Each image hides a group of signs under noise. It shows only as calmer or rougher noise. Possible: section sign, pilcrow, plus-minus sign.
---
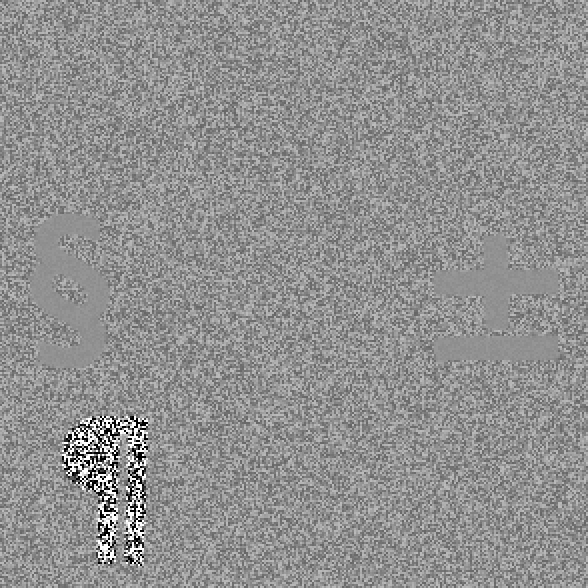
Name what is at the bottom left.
pilcrow
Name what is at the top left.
nothing
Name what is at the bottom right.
nothing
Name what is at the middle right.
plus-minus sign
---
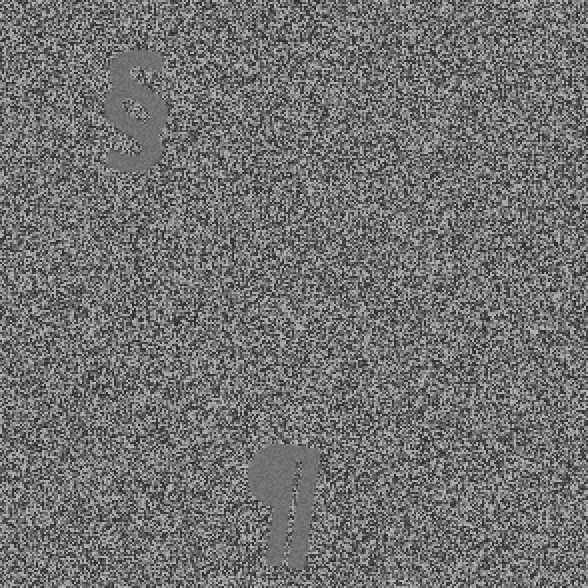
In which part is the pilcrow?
bottom middle
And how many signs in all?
2
